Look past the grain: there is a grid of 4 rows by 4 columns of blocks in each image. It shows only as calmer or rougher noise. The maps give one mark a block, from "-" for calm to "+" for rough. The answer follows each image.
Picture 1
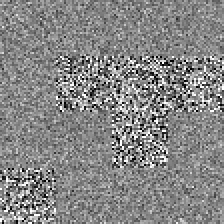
- - - -
- + + +
- - + -
+ - - -
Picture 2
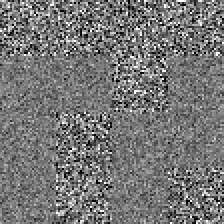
+ + + +
- - + -
- + - -
- + - +
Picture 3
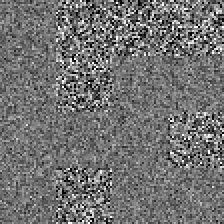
- + + +
- + - -
- - - +
- + - -
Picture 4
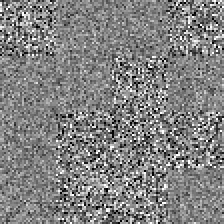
+ - - +
- - + -
- + + +
- + + -
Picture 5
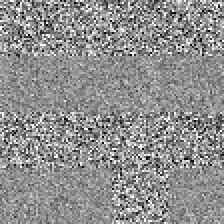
+ + + +
- - - -
+ + + +
- - + -
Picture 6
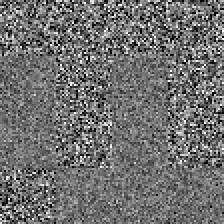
+ + + +
- + - +
- + - +
+ - - -
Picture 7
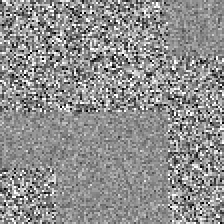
+ + + -
+ + + +
- - - +
+ - - +
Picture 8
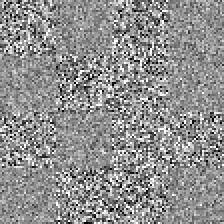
+ - + -
- + + -
+ - + +
- + + -
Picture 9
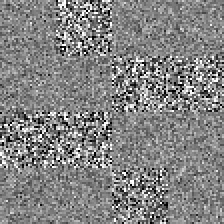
- + - -
- - + +
+ + - -
- - + -
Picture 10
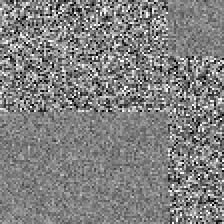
+ + + -
+ + + +
- - - +
- - - +
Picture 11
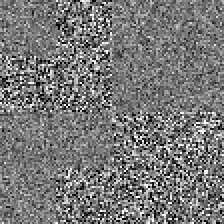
- + - -
+ + - -
- - + +
- + + +
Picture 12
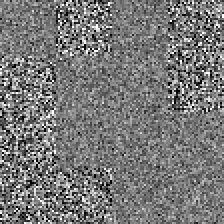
- + - +
+ - - +
+ - - -
+ + - -
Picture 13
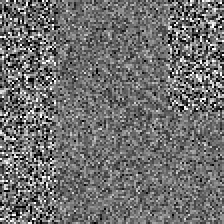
+ - - +
+ - - +
+ - - -
+ - - -
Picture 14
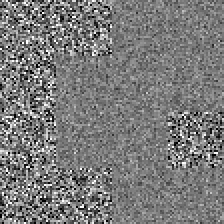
+ + - -
+ - - -
+ - - +
+ + - -
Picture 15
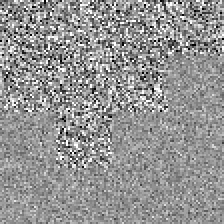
+ + + +
+ + + -
- + - -
- - - -
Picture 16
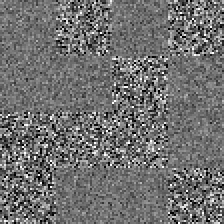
- + - +
- - + -
+ + + -
+ - - +
